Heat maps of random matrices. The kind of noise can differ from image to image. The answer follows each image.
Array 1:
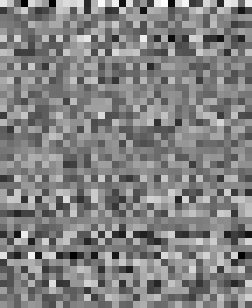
rows of uneven size
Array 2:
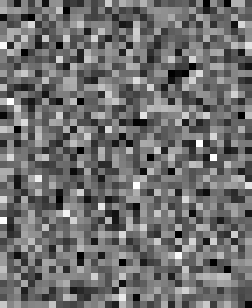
independent entries
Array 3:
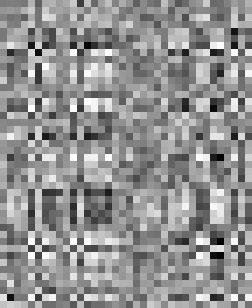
low rank plus noise
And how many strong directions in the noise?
one
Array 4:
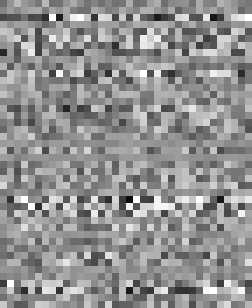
rows of uneven size
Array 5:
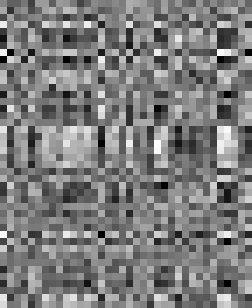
low rank plus noise
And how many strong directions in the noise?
one
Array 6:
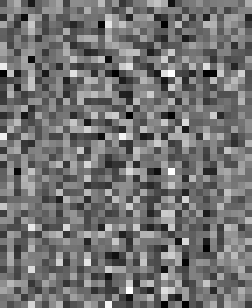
low rank plus noise
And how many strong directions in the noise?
three or four
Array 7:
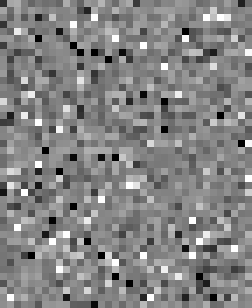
heavy tails
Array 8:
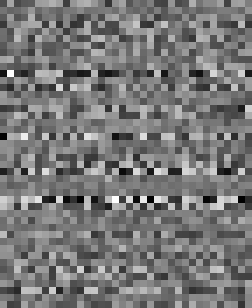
rows of uneven size
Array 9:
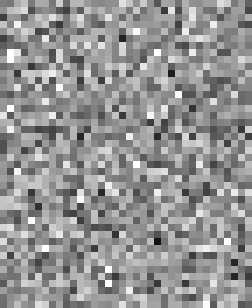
independent entries
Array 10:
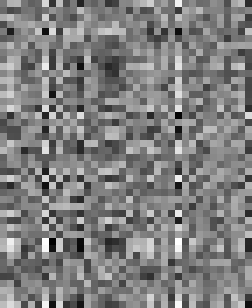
low rank plus noise
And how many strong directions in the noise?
one
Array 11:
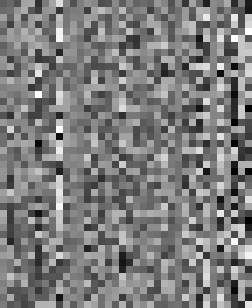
columns of uneven size
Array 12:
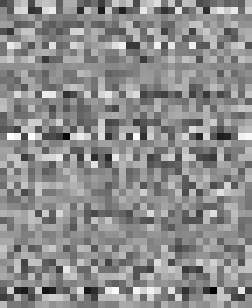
rows of uneven size
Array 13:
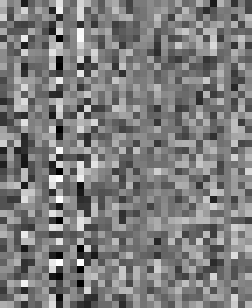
columns of uneven size
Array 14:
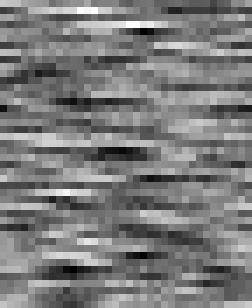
streaked along the rows
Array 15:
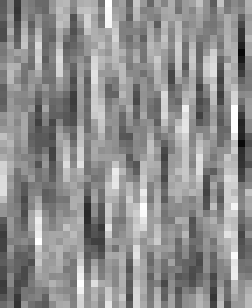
streaked along the columns
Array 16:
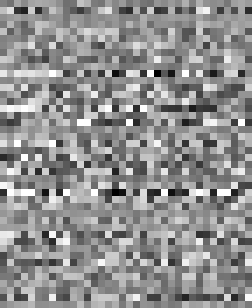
rows of uneven size
